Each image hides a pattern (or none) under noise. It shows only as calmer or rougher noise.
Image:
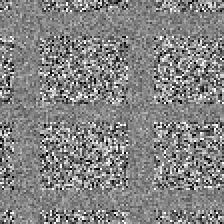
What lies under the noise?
bands of rows crossing bands of columns
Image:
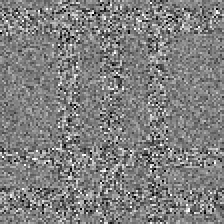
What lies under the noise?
bands of rows crossing bands of columns
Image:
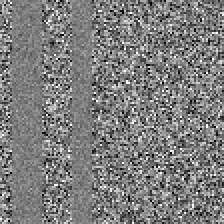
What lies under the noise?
bands of columns
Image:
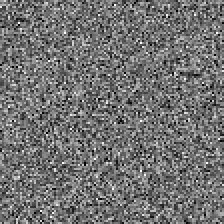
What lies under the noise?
only noise
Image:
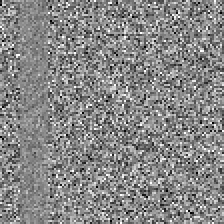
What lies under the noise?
one band of columns
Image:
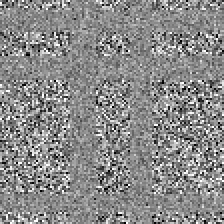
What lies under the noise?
bands of rows crossing bands of columns
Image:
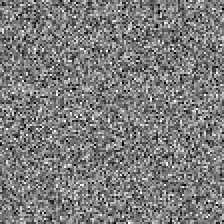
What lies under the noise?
only noise
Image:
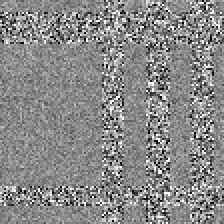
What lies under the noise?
bands of rows crossing bands of columns
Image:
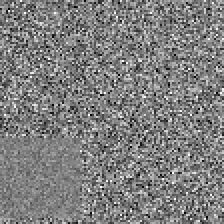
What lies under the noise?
one block
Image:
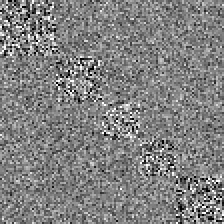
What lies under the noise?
blocks along the diagonal
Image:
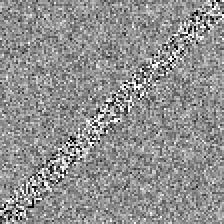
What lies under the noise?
a diagonal band
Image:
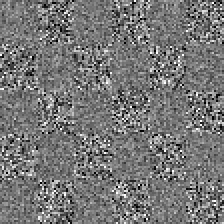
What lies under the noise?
a checkerboard
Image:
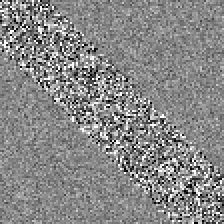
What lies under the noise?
a diagonal band
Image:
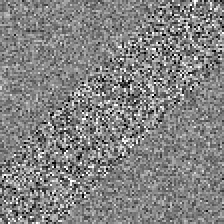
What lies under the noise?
a diagonal band
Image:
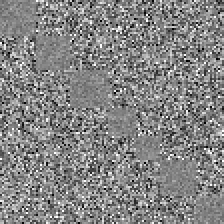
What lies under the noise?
blocks along the diagonal
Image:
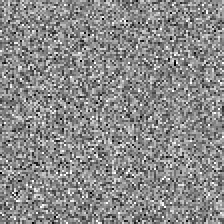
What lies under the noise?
only noise
